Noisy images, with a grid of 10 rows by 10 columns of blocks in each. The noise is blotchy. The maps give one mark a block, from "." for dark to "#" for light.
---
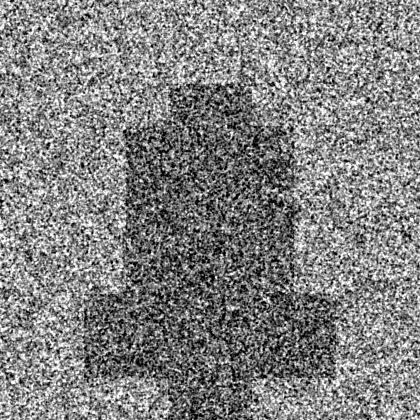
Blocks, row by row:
# # # # # # # # # #
# # # # # # # # # #
# # # # . . # # # #
# # # . . . . # # #
# # # . . . . # # #
# # # . . . . # # #
# # # . . . . # # #
# # . . . . . . # #
# # . . . . . . # #
# # # # . . # # # #
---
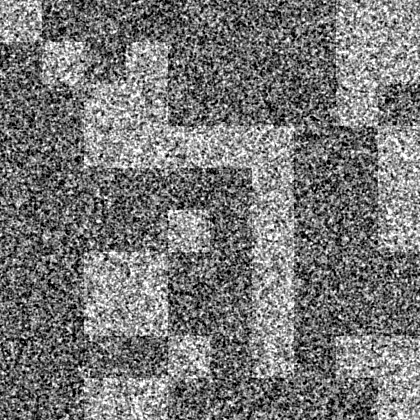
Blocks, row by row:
# . . . . . . . # #
. # . # . . . . # #
. . # # . . . . # .
. . # # # # # . . #
. . . . . . # . . #
. . . . # . # . . #
. . # # . . # . . .
. . # # . . # . . .
. . . . # . # . # #
. . # # . . . . . #
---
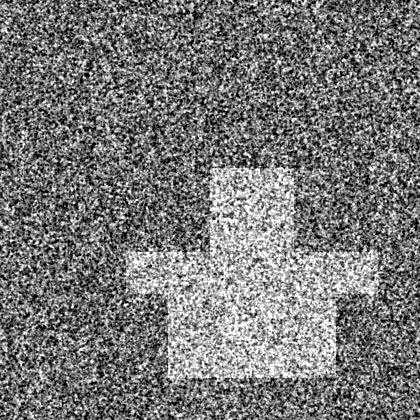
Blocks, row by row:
. . . . . . . . . .
. . . . . . . . . .
. . . . . . . . . .
. . . . . . . . . .
. . . . . # # . . .
. . . . . # # . . .
. . . # # # # # # .
. . . . # # # # . .
. . . . # # # # . .
. . . . . . . . . .
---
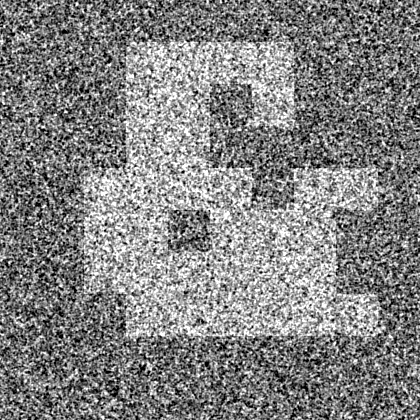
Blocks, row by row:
. . . . . . . . . .
. . . # # # # . . .
. . . # # . # . . .
. . . # # . . . . .
. . # # # # . # # .
. . # # . # # # . .
. . # # # # # # . .
. . . # # # # # # .
. . . . . . . . . .
. . . . . . . . . .
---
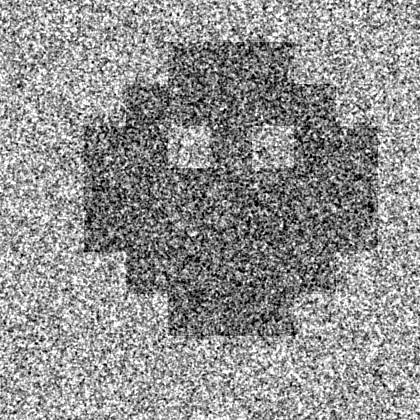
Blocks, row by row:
# # # # # # # # # #
# # # # . . . # # #
# # # . . . . . # #
# # . . # . # . . #
# # . . . . . . . #
# # . . . . . . . #
# # # . . . . . # #
# # # # . . . # # #
# # # # # # # # # #
# # # # # # # # # #
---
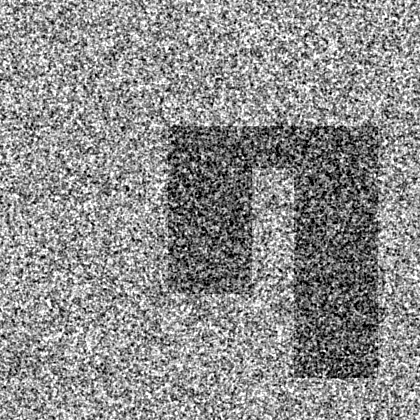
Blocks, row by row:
# # # # # # # # # #
# # # # # # # # # #
# # # # # # # # # #
# # # # . . . . . #
# # # # . . # . . #
# # # # . . # . . #
# # # # . . # . . #
# # # # # # # . . #
# # # # # # # . . #
# # # # # # # # # #
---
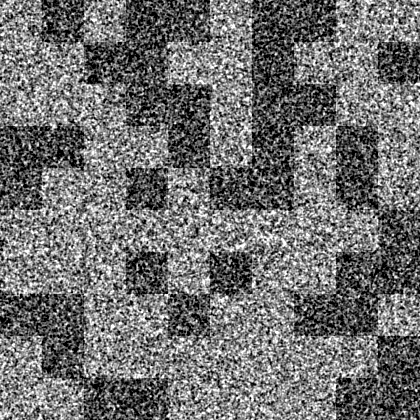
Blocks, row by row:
# . # . . # . . # #
# # . . # # . # # .
# # # . . # . . # #
. . # # . # . # . #
. # # . # . . # . #
# # # # # # # # # .
# # # . # . # # . .
. . # # . # # . . #
# . # # # # # # # .
# # . . # # # # . .
